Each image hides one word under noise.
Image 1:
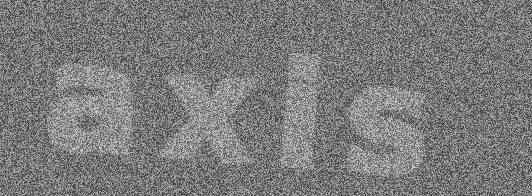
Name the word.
axis
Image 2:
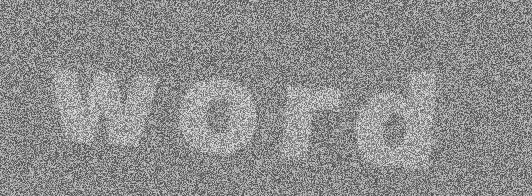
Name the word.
word
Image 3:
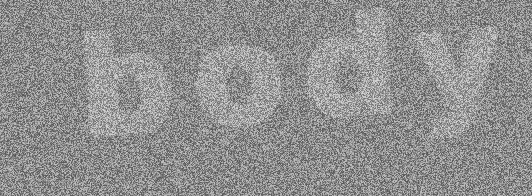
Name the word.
body
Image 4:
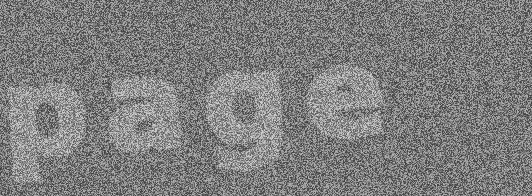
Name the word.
page
